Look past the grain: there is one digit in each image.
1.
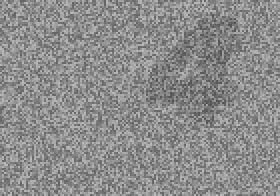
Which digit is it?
4
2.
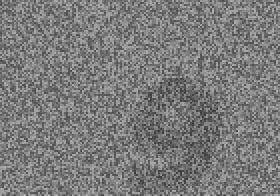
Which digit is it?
9
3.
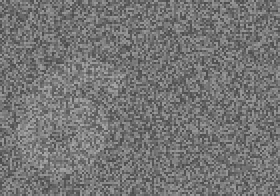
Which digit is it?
6
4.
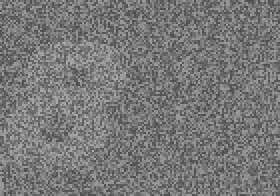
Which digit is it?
8
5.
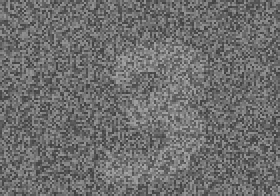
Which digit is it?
3
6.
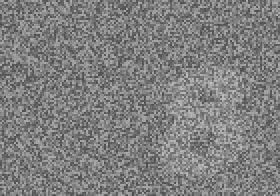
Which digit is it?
8
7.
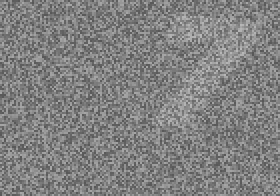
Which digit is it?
7
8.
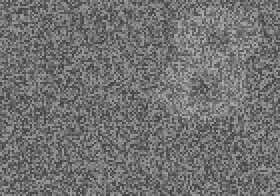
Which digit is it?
8
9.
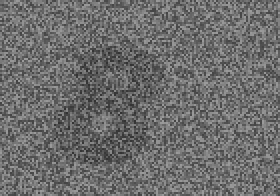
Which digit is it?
8
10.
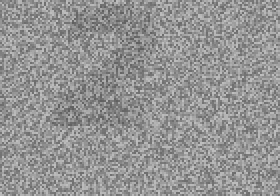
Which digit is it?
2
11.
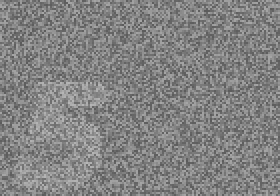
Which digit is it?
5
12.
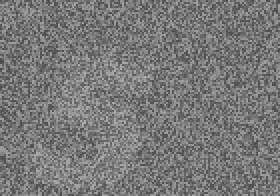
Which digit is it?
5
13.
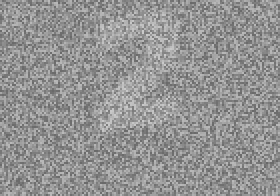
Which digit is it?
2
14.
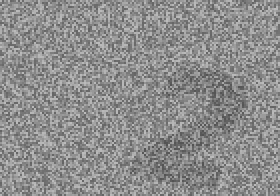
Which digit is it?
2
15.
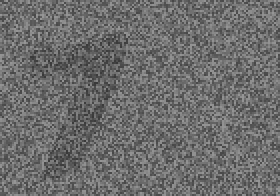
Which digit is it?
7
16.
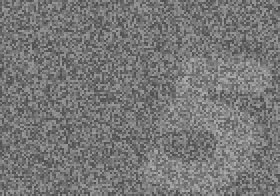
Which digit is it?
5
